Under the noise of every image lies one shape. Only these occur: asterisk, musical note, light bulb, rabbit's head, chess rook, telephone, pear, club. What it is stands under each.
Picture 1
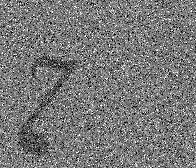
musical note
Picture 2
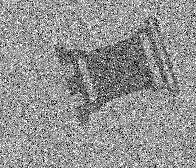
chess rook
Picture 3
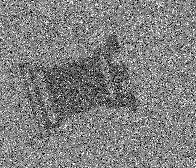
chess rook
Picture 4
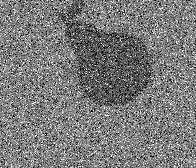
pear
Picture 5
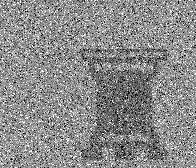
chess rook
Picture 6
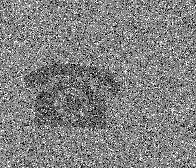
telephone
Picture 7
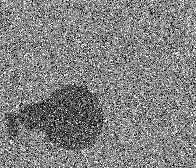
pear
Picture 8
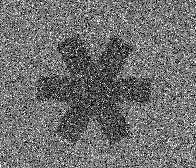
asterisk
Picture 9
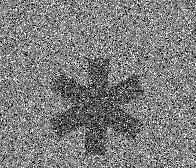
asterisk
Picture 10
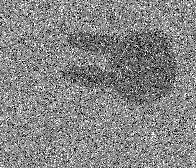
rabbit's head
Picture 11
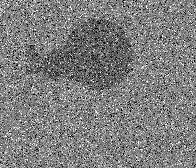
pear
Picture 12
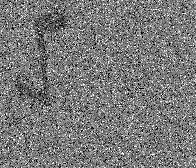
musical note
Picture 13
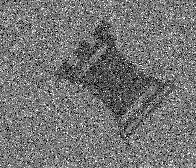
chess rook
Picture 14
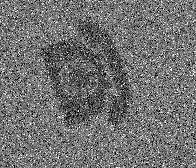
telephone
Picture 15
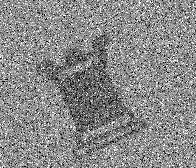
chess rook
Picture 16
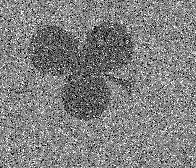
club
